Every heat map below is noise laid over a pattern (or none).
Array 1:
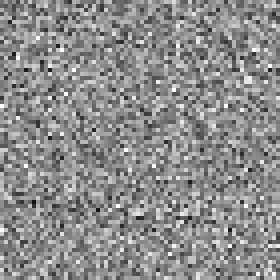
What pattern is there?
only noise
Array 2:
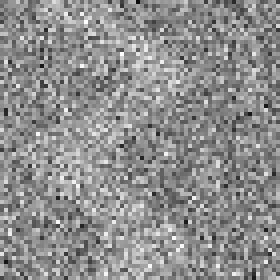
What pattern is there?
a wavy band
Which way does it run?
top to bottom
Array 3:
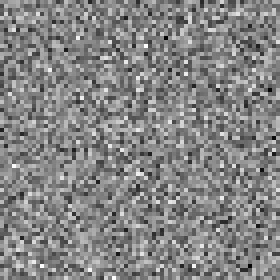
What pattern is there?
only noise
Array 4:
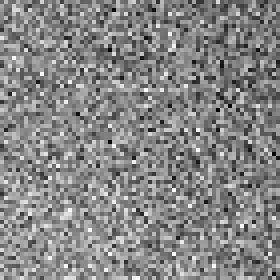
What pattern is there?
a smooth slope
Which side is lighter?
bottom left
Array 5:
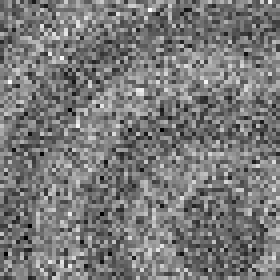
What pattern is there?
rings round one point
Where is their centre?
bottom right
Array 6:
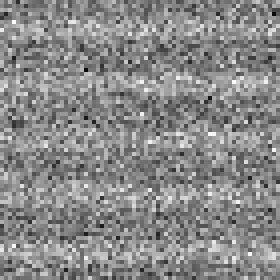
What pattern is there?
horizontal stripes
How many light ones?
5
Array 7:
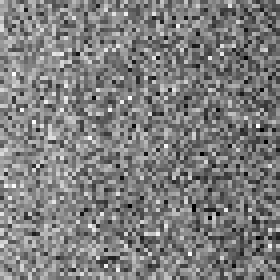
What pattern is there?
a smooth slope
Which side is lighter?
left
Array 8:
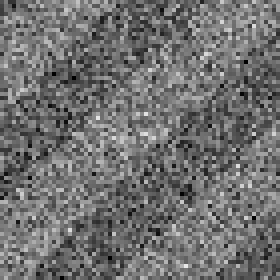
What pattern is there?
diagonal stripes
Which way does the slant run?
bottom left to top right
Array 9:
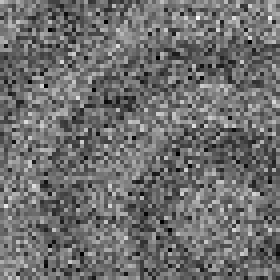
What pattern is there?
rings round one point
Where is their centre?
bottom right
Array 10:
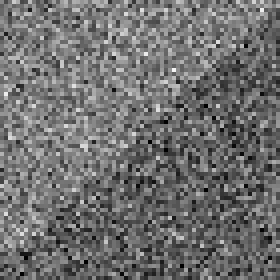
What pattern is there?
a sharp edge
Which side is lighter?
top left
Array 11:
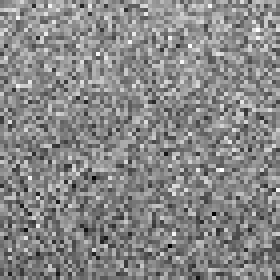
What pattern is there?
a smooth slope
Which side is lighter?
top
